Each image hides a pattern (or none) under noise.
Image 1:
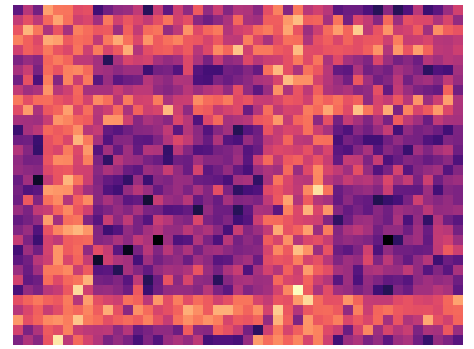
bands of rows crossing bands of columns
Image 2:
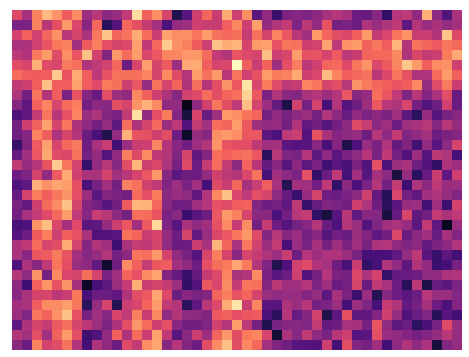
bands of rows crossing bands of columns
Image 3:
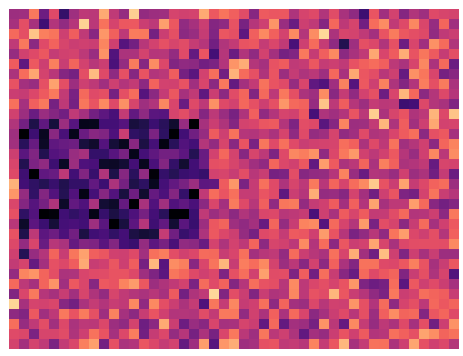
one block
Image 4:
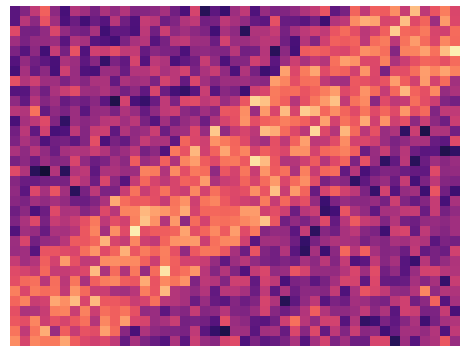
a diagonal band
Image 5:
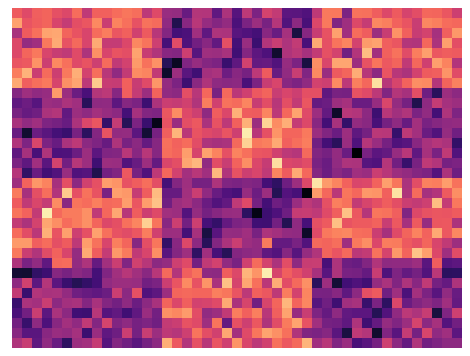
a checkerboard
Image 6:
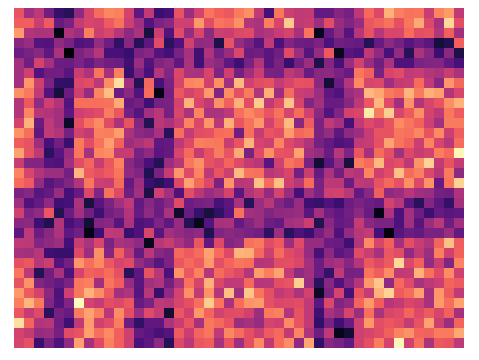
bands of rows crossing bands of columns
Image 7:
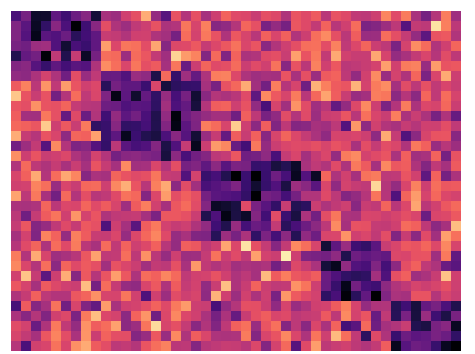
blocks along the diagonal
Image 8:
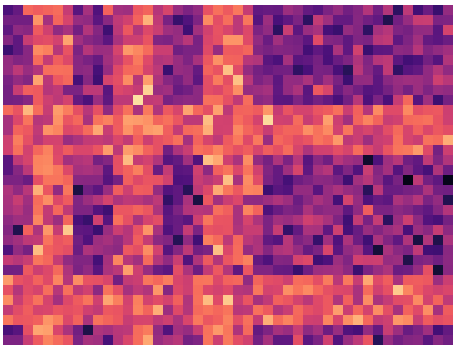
bands of rows crossing bands of columns
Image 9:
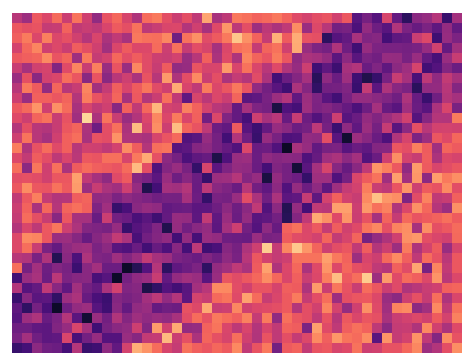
a diagonal band
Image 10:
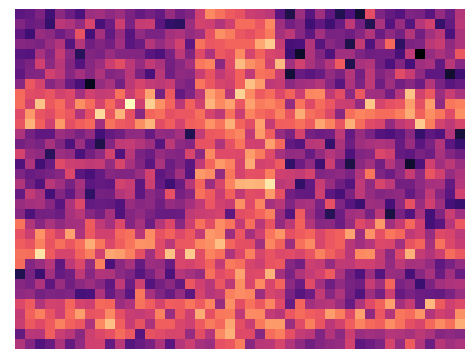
bands of rows crossing bands of columns
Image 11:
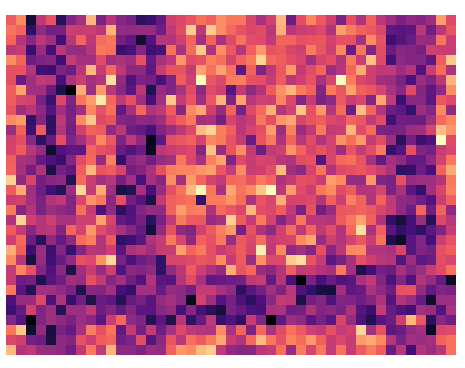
bands of rows crossing bands of columns
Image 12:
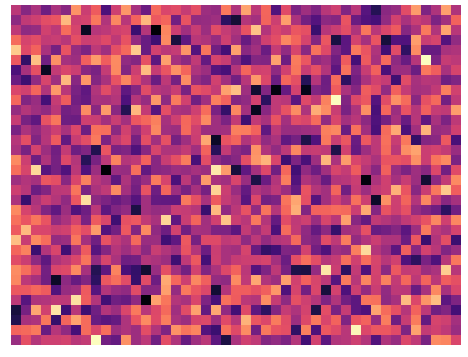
only noise
